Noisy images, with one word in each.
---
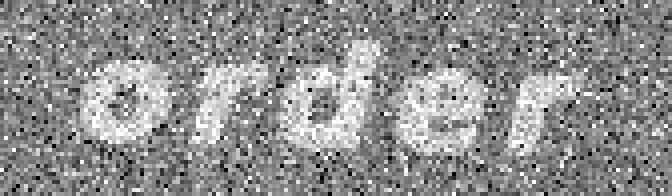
order
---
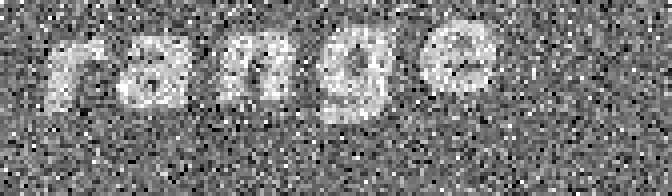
range
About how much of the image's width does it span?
two thirds
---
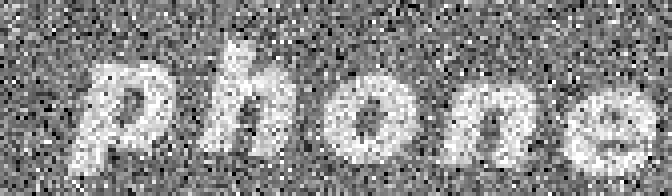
phone
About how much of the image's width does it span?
nearly all
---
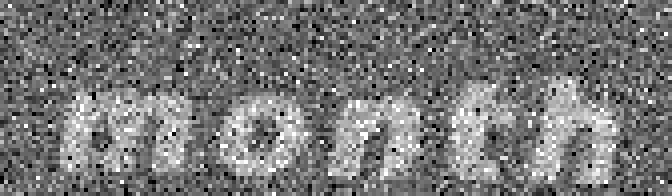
month
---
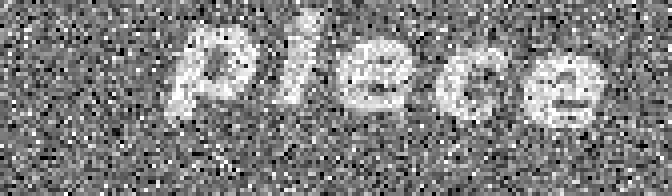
piece
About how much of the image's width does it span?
two thirds
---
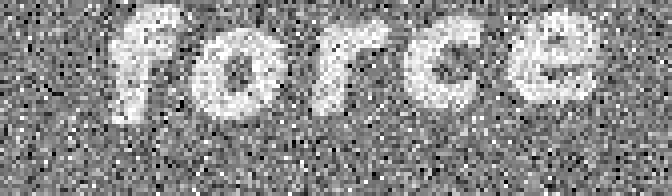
force
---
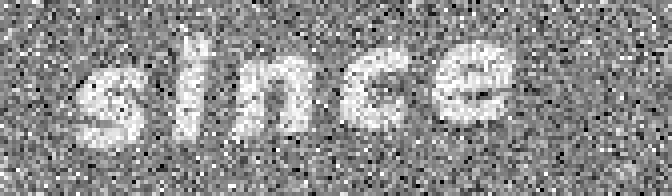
since
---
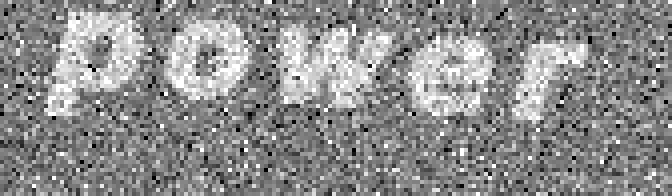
power
